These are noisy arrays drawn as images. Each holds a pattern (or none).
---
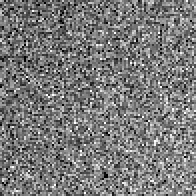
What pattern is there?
a smooth slope
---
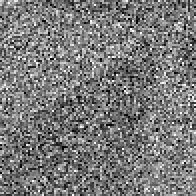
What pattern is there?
spokes from one point
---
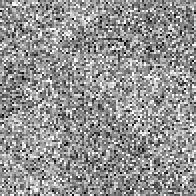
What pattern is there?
spokes from one point
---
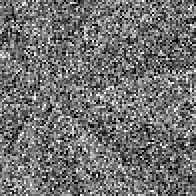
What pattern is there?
spokes from one point
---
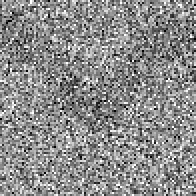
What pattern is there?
a wavy band
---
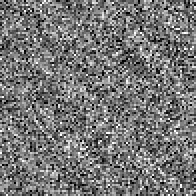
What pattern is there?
diagonal stripes
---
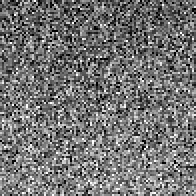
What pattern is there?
a smooth slope
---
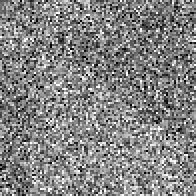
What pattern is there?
spokes from one point
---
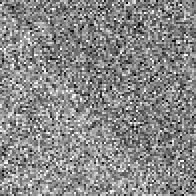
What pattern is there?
a sharp edge
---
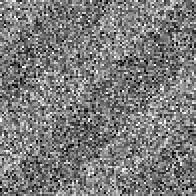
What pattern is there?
diagonal stripes
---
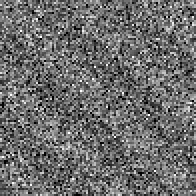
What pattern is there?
diagonal stripes
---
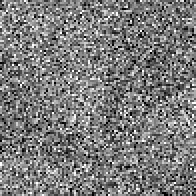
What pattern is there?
spokes from one point
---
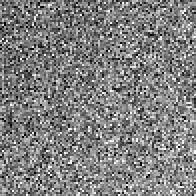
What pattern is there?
a smooth slope
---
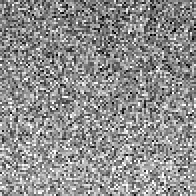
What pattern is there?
a smooth slope
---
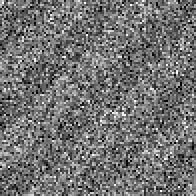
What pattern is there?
diagonal stripes
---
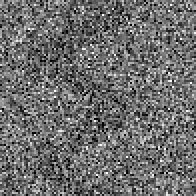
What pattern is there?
a wavy band
